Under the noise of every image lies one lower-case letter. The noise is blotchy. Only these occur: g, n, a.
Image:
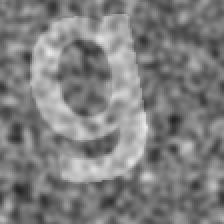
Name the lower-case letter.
g
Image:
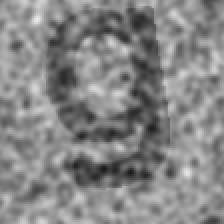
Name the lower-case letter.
g
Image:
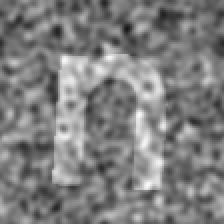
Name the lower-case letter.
n
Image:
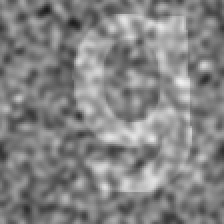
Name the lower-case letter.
g
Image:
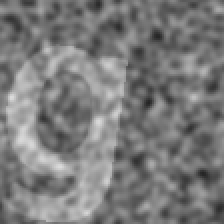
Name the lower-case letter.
g
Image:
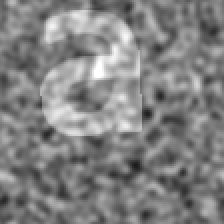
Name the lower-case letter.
a
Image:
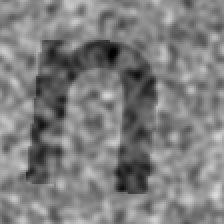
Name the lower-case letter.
n
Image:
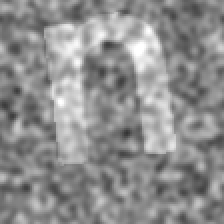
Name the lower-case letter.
n
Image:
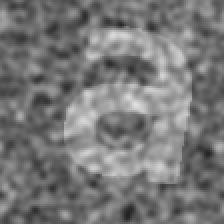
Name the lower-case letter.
a
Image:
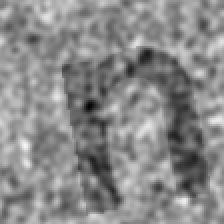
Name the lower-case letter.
n
